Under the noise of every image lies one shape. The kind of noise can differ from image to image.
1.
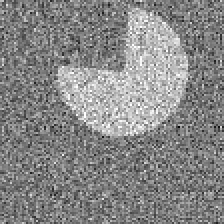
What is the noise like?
low rank plus noise
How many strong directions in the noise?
three or four
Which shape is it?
disc with a wedge cut out
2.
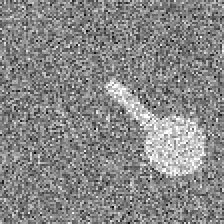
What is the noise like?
independent entries
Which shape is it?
lollipop
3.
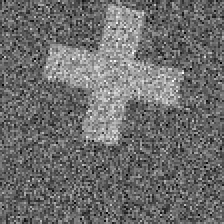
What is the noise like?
independent entries
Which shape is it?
cross
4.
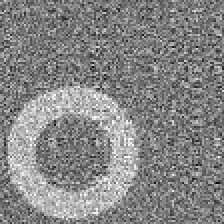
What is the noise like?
low rank plus noise
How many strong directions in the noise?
two
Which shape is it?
ring
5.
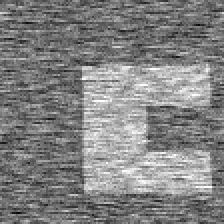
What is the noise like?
streaked along the rows
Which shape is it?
square with a notch
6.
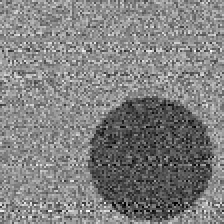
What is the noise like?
rows of uneven size
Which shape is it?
disc
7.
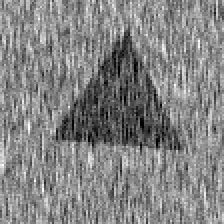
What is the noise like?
streaked along the columns
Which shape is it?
triangle
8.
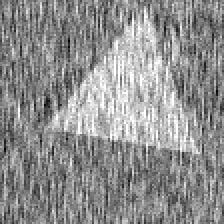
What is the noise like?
streaked along the columns
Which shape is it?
triangle
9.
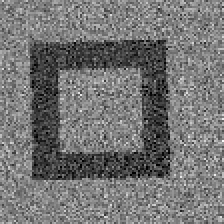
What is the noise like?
low rank plus noise
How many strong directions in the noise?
five to eight
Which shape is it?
square frame
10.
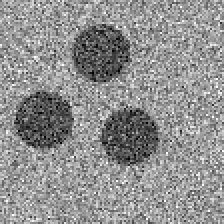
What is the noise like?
independent entries
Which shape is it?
three dots
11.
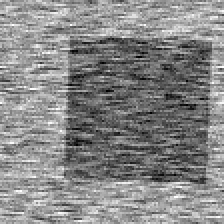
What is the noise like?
streaked along the rows
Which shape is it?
square
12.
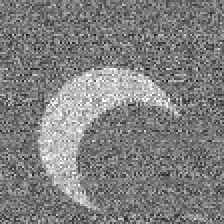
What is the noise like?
rows of uneven size
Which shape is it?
crescent
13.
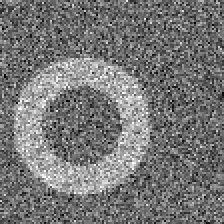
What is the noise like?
independent entries
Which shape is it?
ring
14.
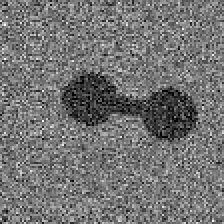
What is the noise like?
low rank plus noise
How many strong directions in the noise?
one
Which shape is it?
dumbbell
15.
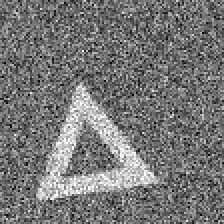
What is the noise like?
independent entries
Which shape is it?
triangle frame
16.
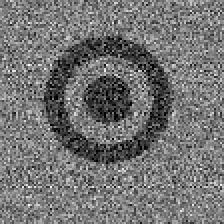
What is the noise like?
low rank plus noise
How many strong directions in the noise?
one
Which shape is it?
bullseye
